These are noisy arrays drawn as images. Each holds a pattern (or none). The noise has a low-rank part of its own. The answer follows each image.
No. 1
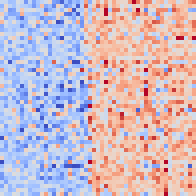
a sharp edge
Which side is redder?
right
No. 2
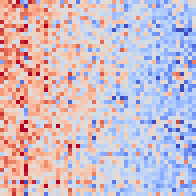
a smooth slope
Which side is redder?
left
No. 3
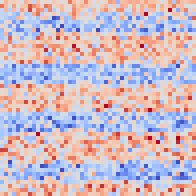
horizontal stripes
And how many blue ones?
4
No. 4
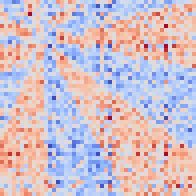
spokes from one point
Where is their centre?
top left
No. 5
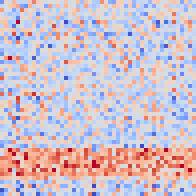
one horizontal stripe
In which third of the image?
bottom
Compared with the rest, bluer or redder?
redder
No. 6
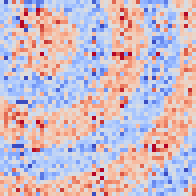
rings round one point
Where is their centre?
top left
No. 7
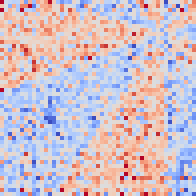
spokes from one point
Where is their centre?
top right
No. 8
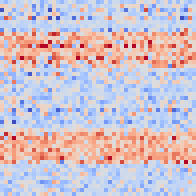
horizontal stripes
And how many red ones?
2
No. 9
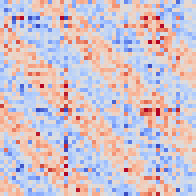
diagonal stripes
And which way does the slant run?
top left to bottom right
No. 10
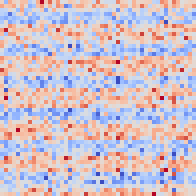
horizontal stripes
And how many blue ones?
6
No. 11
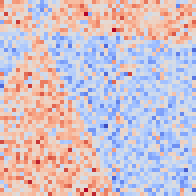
spokes from one point
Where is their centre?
top left
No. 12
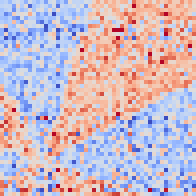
spokes from one point
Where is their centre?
bottom left
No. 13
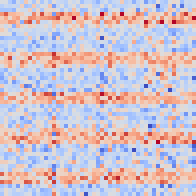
horizontal stripes
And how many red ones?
5
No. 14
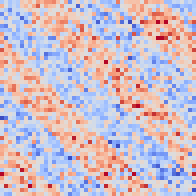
diagonal stripes
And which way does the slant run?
top left to bottom right
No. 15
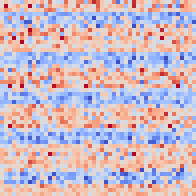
horizontal stripes
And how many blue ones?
5
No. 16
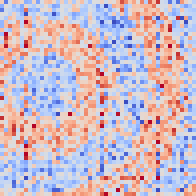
rings round one point
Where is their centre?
middle left
